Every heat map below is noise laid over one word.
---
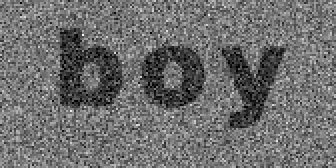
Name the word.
boy
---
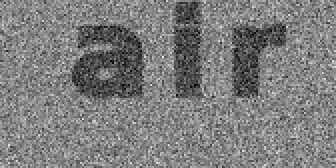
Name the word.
air
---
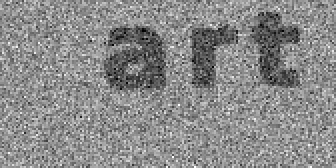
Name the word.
art
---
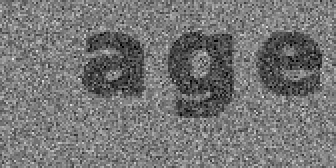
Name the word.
age
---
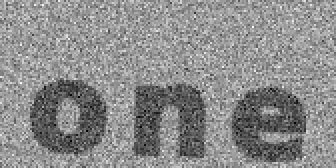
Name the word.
one
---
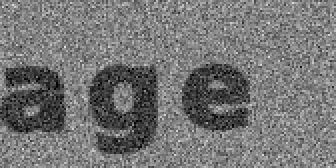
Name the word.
age
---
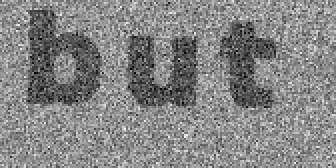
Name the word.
but
